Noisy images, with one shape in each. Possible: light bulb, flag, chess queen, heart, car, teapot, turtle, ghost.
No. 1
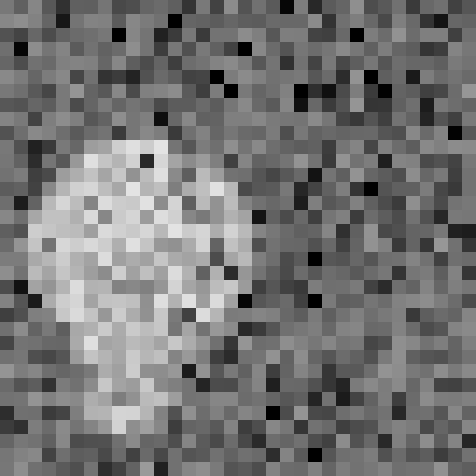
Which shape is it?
light bulb
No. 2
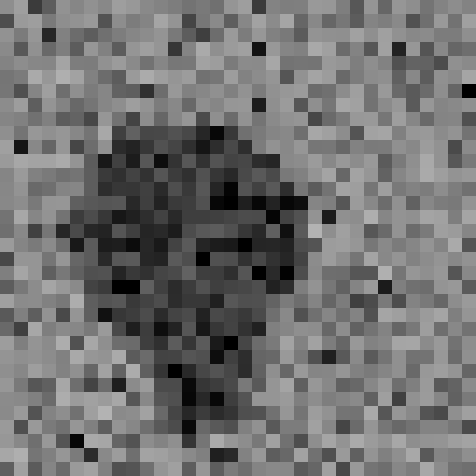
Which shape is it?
light bulb
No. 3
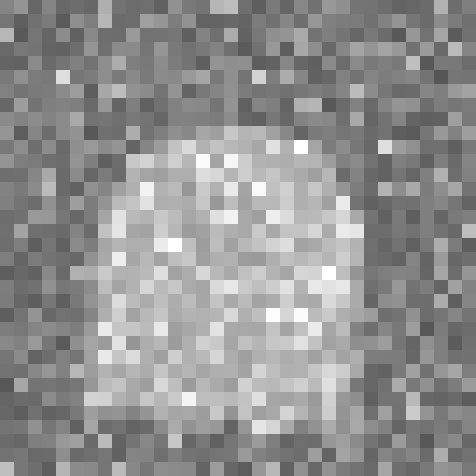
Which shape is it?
ghost
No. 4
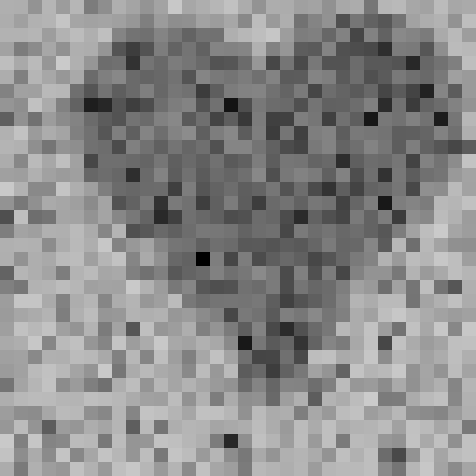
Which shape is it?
heart
